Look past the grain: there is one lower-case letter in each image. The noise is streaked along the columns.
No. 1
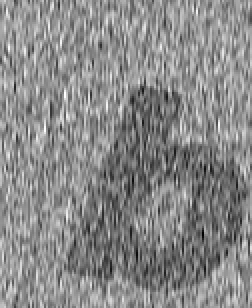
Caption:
dark b
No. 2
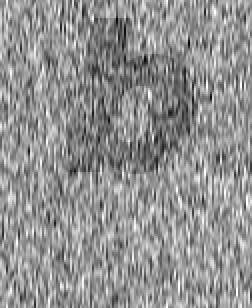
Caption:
dark b
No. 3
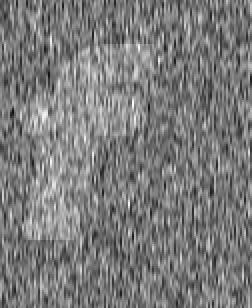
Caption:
light f
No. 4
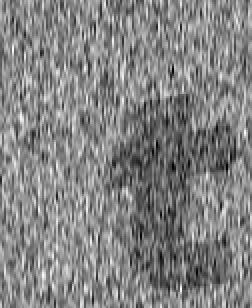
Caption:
dark t
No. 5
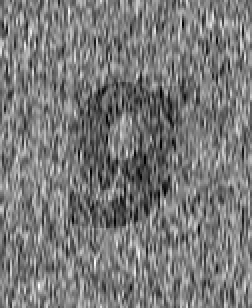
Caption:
dark g
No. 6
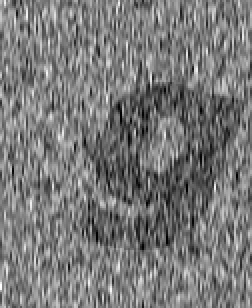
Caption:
dark g
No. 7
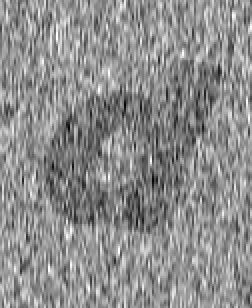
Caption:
dark d
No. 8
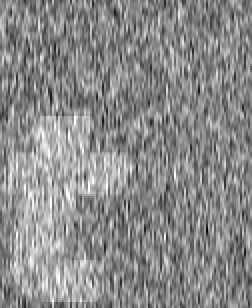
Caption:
light t
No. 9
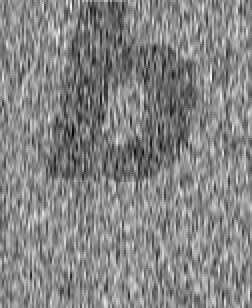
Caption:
dark b
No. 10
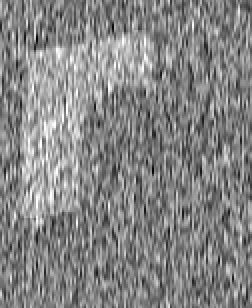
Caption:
light r
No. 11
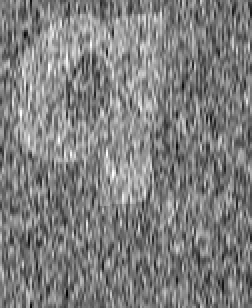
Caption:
light q
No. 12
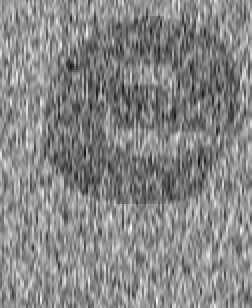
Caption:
dark e
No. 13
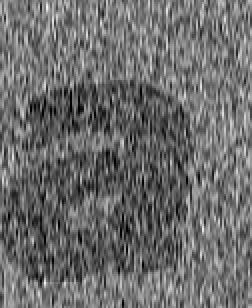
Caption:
dark a
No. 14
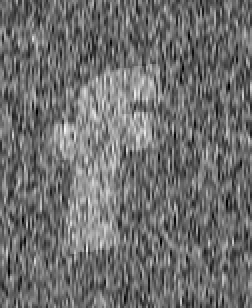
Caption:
light f
